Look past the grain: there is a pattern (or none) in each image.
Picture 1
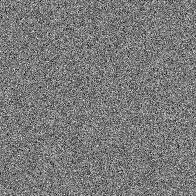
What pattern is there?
only noise
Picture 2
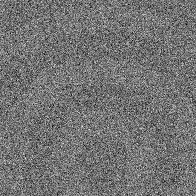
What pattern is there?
rings round one point
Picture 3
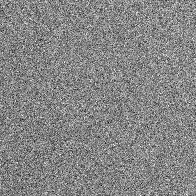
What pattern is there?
a smooth slope
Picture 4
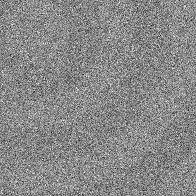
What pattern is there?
rings round one point
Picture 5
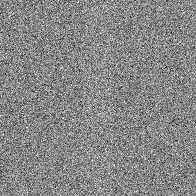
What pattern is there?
one vertical stripe
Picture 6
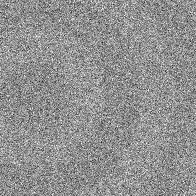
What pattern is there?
rings round one point
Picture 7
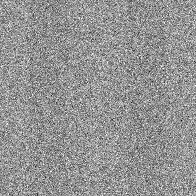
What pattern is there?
vertical stripes
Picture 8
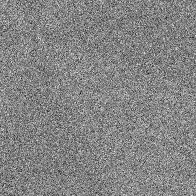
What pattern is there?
spokes from one point
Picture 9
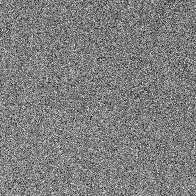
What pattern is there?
a smooth slope
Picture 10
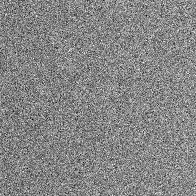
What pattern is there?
a smooth slope
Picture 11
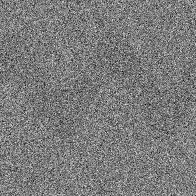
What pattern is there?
a wavy band
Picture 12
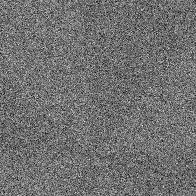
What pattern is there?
spokes from one point
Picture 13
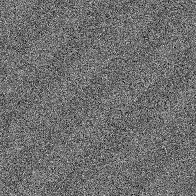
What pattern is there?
diagonal stripes
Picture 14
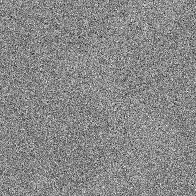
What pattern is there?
a wavy band
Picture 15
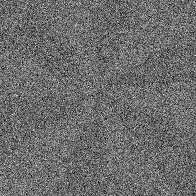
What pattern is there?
spokes from one point
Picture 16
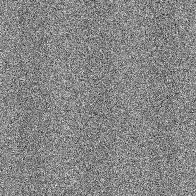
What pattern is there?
vertical stripes
